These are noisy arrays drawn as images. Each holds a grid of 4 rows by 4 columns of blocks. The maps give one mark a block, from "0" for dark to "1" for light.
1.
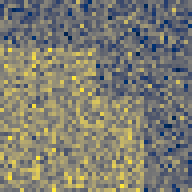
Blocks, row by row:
0 0 0 0
1 1 0 0
1 1 1 0
1 1 1 0
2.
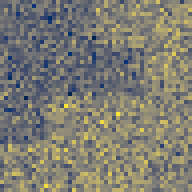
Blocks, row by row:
0 0 1 1
0 0 0 1
0 1 1 1
1 1 1 1
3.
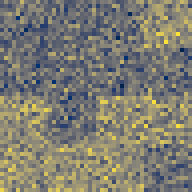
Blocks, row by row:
0 0 0 1
0 0 0 0
1 0 1 1
1 1 1 0
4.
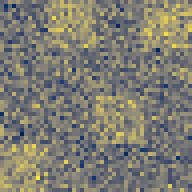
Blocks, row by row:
0 1 0 1
0 0 0 0
0 0 1 0
1 0 0 0
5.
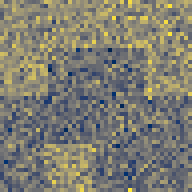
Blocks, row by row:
1 1 1 1
1 0 0 1
0 0 0 0
0 1 0 0
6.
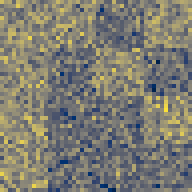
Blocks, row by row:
1 1 0 1
1 0 1 0
1 0 0 1
1 0 0 0
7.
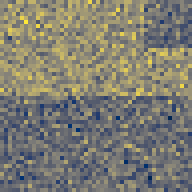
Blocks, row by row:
1 1 1 0
1 1 1 1
0 0 0 0
0 0 0 0
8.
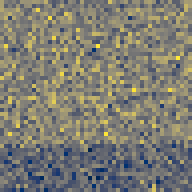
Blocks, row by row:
1 1 1 1
1 1 1 1
1 1 1 1
0 0 0 0
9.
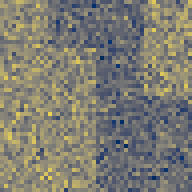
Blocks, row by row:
1 0 0 1
1 1 0 1
1 1 0 0
1 1 0 0
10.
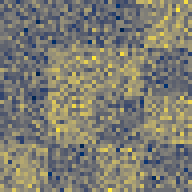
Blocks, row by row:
0 0 0 1
0 1 1 0
0 1 0 1
1 0 1 0
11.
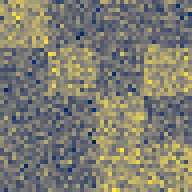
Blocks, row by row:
1 0 0 0
0 1 0 1
0 0 1 0
0 0 1 1
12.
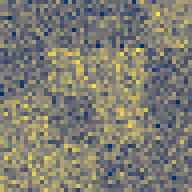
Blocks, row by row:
0 0 0 1
0 1 1 0
1 0 1 0
1 1 0 0
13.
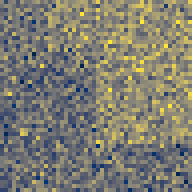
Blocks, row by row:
0 1 1 1
0 0 1 1
0 0 1 1
0 0 0 0
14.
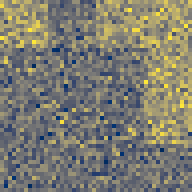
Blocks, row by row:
1 0 1 1
0 0 0 1
0 0 0 1
0 0 0 0
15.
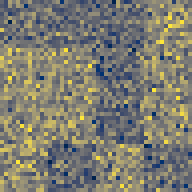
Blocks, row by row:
0 0 0 1
1 1 0 1
1 1 0 1
1 0 1 0
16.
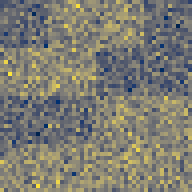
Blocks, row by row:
0 1 1 0
1 1 0 0
0 0 1 1
1 1 1 1
